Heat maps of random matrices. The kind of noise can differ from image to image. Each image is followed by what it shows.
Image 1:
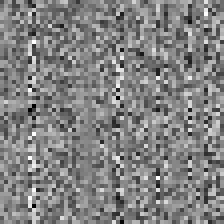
columns of uneven size
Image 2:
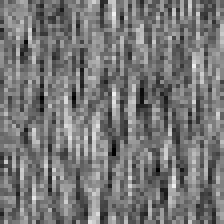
streaked along the columns
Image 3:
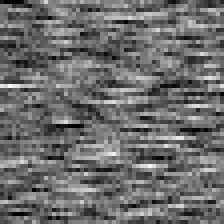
streaked along the rows
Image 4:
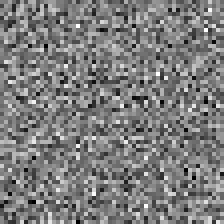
low rank plus noise
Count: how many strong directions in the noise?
five to eight
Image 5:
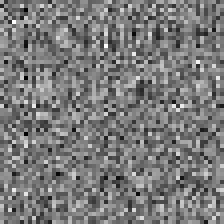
low rank plus noise
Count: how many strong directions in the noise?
three or four
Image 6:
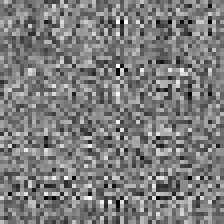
low rank plus noise
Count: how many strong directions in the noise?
two
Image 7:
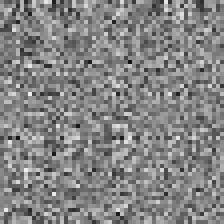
low rank plus noise
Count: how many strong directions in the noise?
five to eight
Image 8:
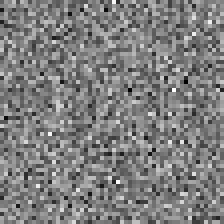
independent entries
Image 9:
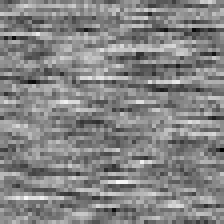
streaked along the rows
